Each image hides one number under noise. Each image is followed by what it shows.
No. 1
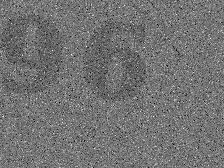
96
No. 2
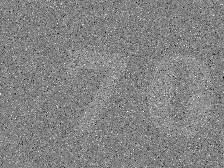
70
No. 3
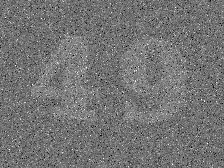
49
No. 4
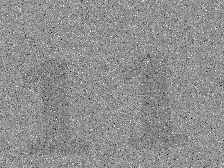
11
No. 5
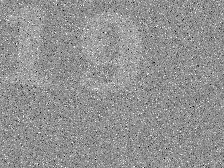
19
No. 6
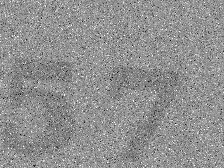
57
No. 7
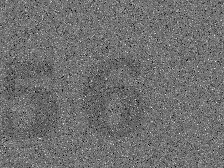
56
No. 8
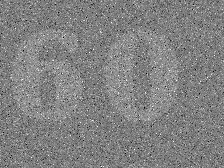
60
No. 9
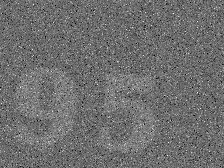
95
